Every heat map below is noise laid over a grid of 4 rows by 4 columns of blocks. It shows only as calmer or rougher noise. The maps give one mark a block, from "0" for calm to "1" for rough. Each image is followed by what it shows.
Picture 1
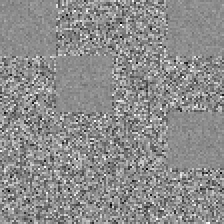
0 1 1 0
1 0 1 1
1 1 1 0
1 1 1 1
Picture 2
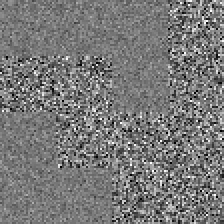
0 0 0 1
1 1 0 1
0 1 1 1
0 0 1 1
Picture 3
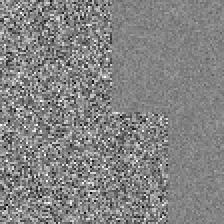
1 1 0 0
1 1 0 0
1 1 1 0
1 1 1 0
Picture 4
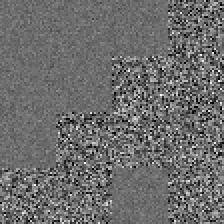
0 0 0 1
0 0 1 1
0 1 1 1
1 1 0 1
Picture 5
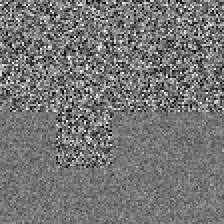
1 1 1 1
1 1 1 1
0 1 0 0
0 0 0 0
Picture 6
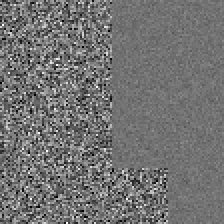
1 1 0 0
1 1 0 0
1 1 0 0
1 1 1 0
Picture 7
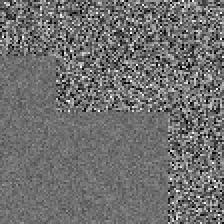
1 1 1 1
0 1 1 1
0 0 0 1
0 0 0 1
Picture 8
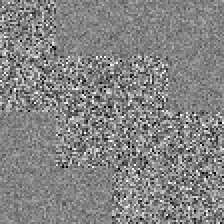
1 0 0 0
1 1 1 0
0 1 1 1
0 0 1 1
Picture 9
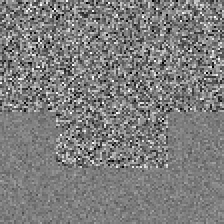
1 1 1 1
1 1 1 1
0 1 1 0
0 0 0 0
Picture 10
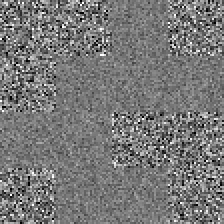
1 1 0 1
1 0 0 0
0 0 1 1
1 0 0 1
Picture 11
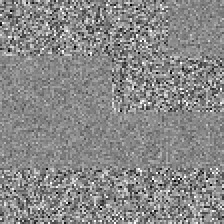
1 1 1 0
0 0 1 1
0 0 0 0
1 1 1 1
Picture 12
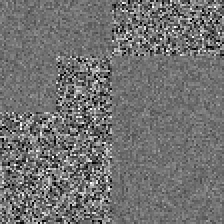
0 0 1 1
0 1 0 0
1 1 0 0
1 1 0 0
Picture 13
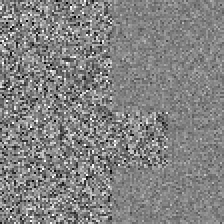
1 1 0 0
1 1 0 0
1 1 1 0
1 1 0 0
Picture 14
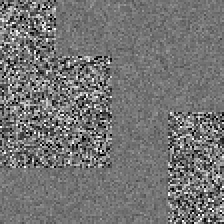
1 0 0 0
1 1 0 0
1 1 0 1
0 0 0 1
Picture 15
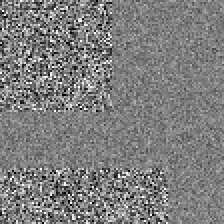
1 1 0 0
1 1 0 0
0 0 0 0
1 1 1 0
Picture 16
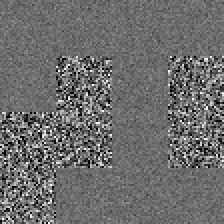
0 0 0 0
0 1 0 1
1 1 0 1
1 0 0 0
